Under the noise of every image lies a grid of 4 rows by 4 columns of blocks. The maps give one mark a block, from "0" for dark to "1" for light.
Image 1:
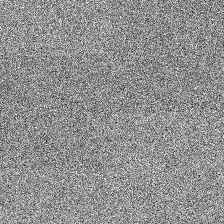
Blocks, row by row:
1 1 0 0
0 0 0 0
0 0 1 1
1 1 1 1
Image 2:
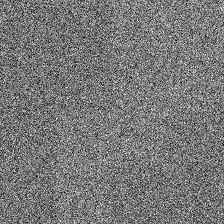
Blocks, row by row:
0 0 1 1
0 0 1 1
0 1 1 0
0 1 0 0
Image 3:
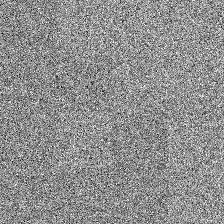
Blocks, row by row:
0 1 1 1
0 0 1 1
0 1 0 1
0 0 0 1
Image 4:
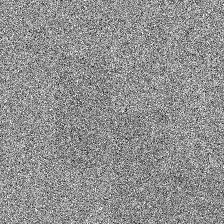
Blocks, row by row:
1 1 1 1
1 0 1 1
1 0 0 1
1 1 0 0
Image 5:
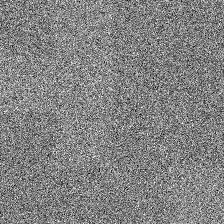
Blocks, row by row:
0 1 0 0
1 1 0 0
0 1 0 0
0 0 0 1
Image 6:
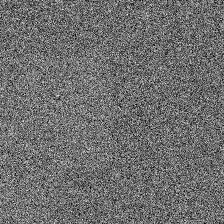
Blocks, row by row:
0 0 0 0
1 1 0 0
1 1 0 0
1 0 0 0
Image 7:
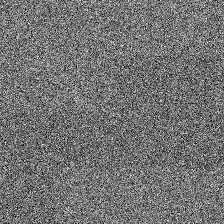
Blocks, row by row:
1 1 1 1
1 1 0 0
0 0 0 0
0 1 1 1
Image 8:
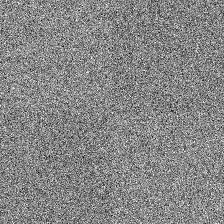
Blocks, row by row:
1 1 0 0
1 1 0 0
0 0 1 1
0 0 1 1
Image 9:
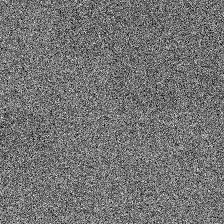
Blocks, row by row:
1 0 0 0
1 1 0 0
0 1 1 1
1 1 1 1
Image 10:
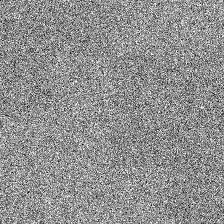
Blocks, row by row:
0 0 1 1
0 1 0 0
1 1 0 0
1 1 1 0
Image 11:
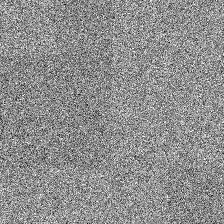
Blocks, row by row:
1 0 1 1
0 0 1 1
0 0 1 1
1 1 1 0
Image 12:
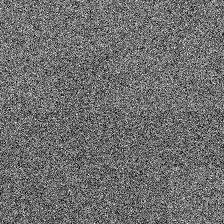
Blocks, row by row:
1 1 1 1
1 0 1 1
0 0 0 0
0 0 0 1
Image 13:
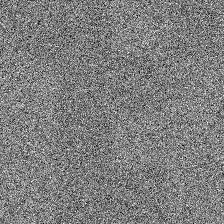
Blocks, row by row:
0 0 1 0
1 0 0 1
1 0 1 1
1 0 0 1
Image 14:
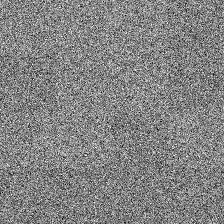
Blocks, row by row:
1 1 1 0
0 1 1 0
1 1 0 1
0 0 0 0
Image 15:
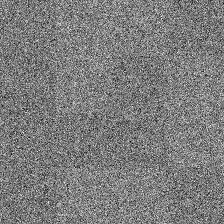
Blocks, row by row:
0 1 1 0
0 1 0 1
0 0 0 1
0 1 1 0
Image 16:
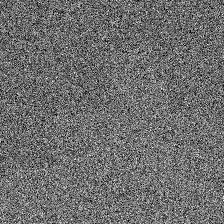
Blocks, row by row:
0 0 0 0
0 0 1 0
0 1 1 1
1 1 1 1
